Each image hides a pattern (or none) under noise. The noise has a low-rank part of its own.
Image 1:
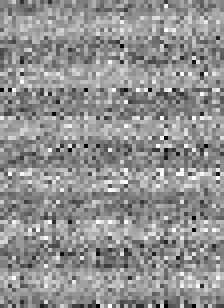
horizontal stripes
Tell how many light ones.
6
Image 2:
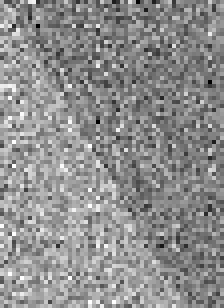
a sharp edge
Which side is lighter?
bottom left
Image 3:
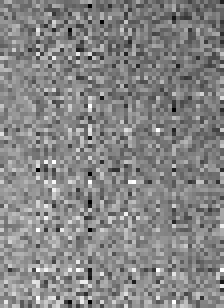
a smooth slope
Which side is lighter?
bottom left
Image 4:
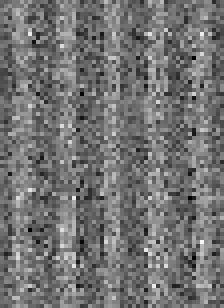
vertical stripes
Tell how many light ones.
5
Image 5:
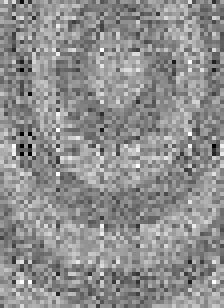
rings round one point
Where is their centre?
top middle
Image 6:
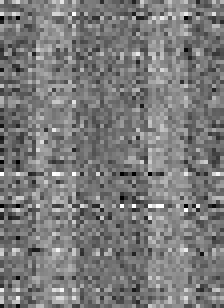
vertical stripes
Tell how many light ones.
2
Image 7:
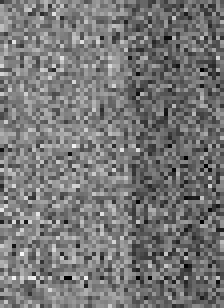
a sharp edge
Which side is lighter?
left
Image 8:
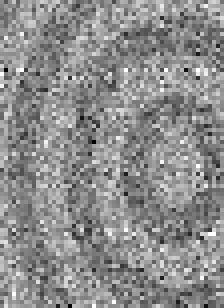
rings round one point
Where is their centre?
middle right
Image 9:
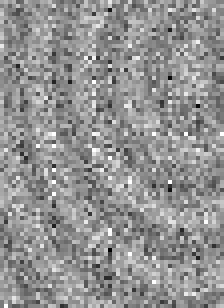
rings round one point
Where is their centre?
top right
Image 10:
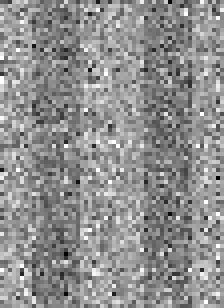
vertical stripes
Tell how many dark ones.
2
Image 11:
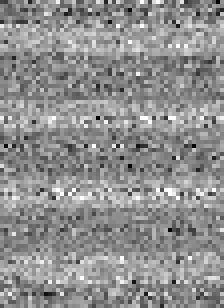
horizontal stripes
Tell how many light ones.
4
